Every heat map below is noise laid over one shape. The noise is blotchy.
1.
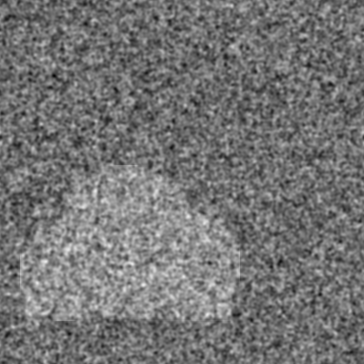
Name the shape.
cloud
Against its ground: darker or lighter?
lighter
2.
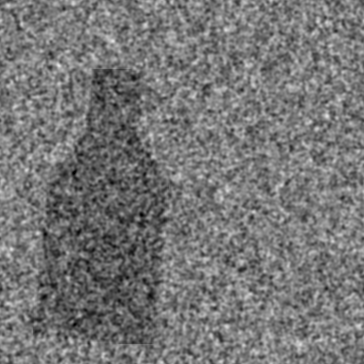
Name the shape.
bottle
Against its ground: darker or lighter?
darker
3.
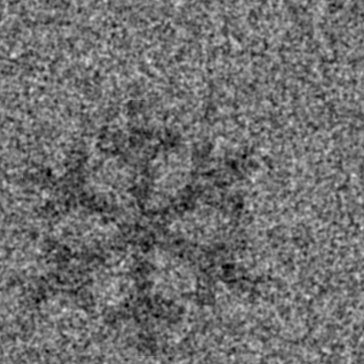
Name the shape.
snowflake
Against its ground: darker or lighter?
darker
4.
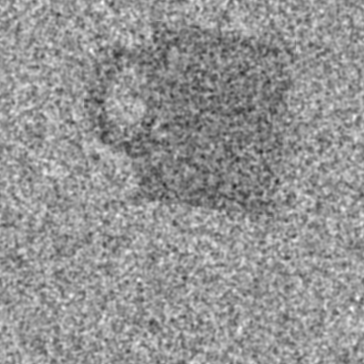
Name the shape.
cup
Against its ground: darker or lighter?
darker
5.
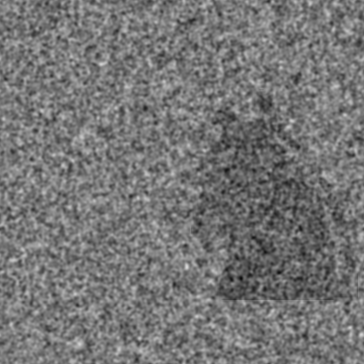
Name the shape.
chess knight
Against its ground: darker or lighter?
darker
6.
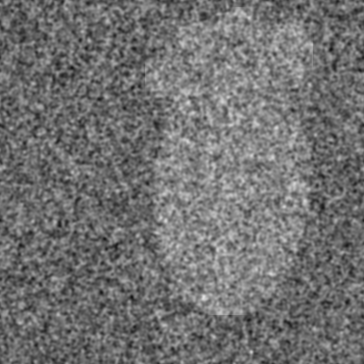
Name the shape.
footprint
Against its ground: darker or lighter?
lighter
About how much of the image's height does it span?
nearly all
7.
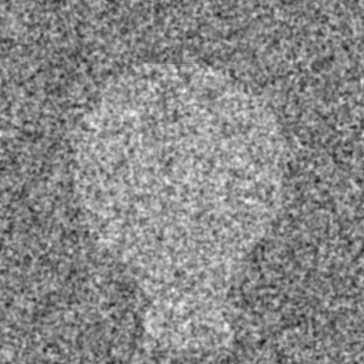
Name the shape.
light bulb
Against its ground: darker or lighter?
lighter
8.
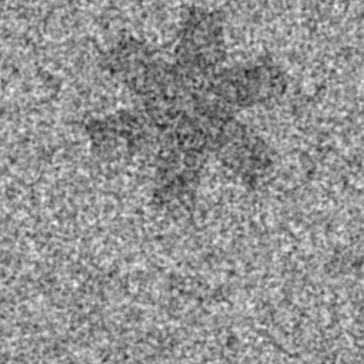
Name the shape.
asterisk
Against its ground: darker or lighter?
darker
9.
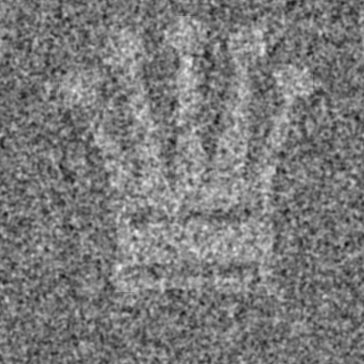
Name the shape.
chess queen
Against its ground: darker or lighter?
lighter
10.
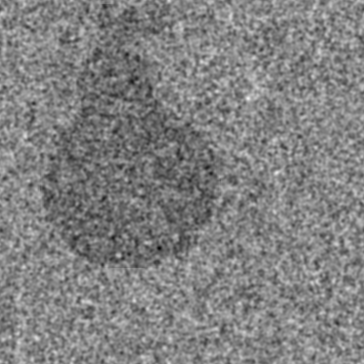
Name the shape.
pear
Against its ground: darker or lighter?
darker
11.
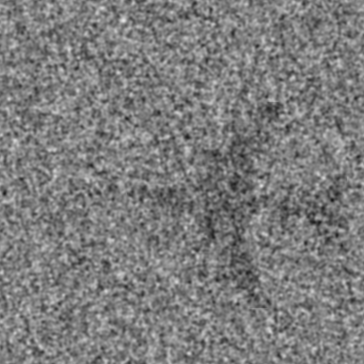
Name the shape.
airplane
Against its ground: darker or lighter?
darker
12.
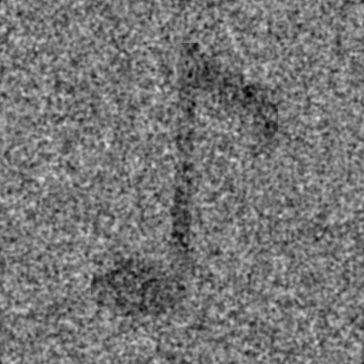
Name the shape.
musical note
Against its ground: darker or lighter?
darker
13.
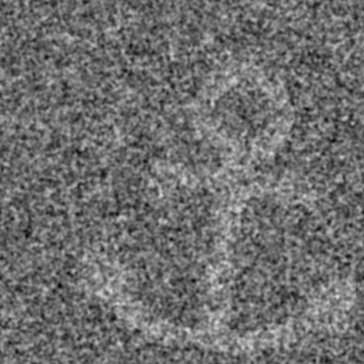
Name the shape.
anchor
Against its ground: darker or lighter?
lighter
